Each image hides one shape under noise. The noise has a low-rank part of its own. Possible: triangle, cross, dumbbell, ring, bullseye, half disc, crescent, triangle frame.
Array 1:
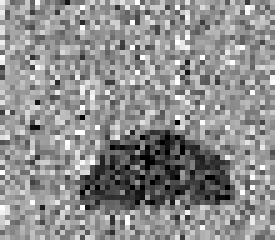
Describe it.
dark half disc
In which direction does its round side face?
up
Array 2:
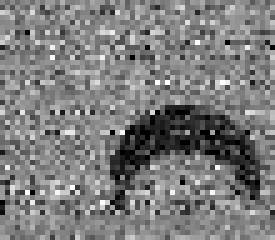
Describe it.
dark crescent
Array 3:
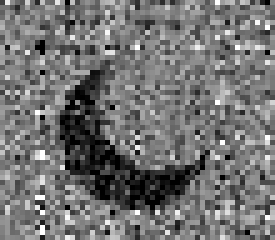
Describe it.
dark crescent
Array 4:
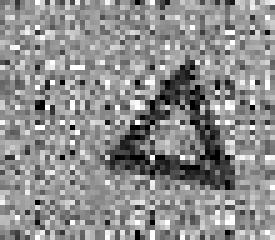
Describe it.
dark triangle frame
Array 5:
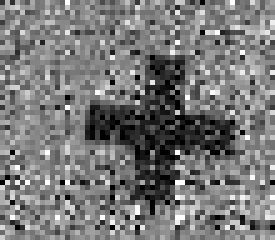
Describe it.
dark cross
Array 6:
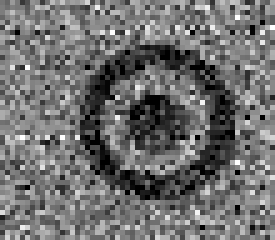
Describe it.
dark bullseye
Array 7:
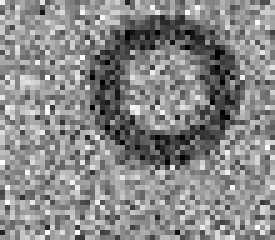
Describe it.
dark ring
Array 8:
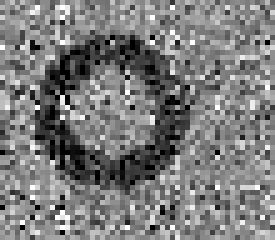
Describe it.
dark ring
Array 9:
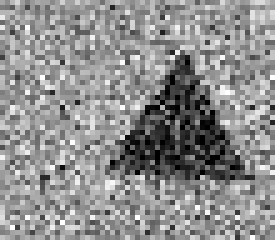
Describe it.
dark triangle
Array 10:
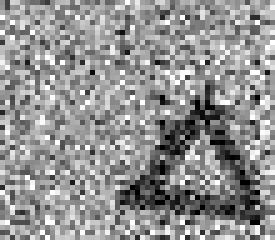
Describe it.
dark triangle frame
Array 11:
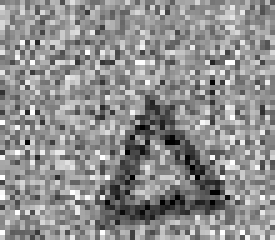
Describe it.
dark triangle frame
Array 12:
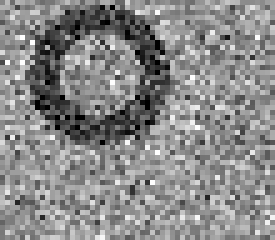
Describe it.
dark ring
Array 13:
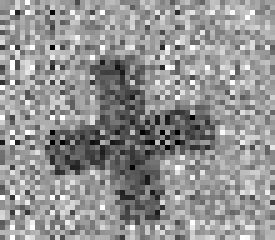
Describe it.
dark cross
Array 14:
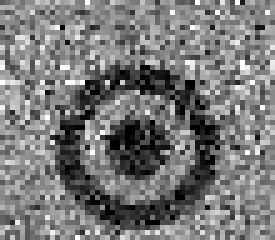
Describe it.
dark bullseye
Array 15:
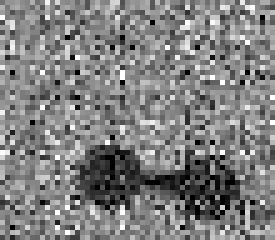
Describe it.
dark dumbbell
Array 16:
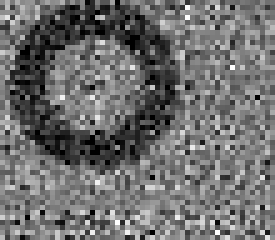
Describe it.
dark ring
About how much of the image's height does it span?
two thirds
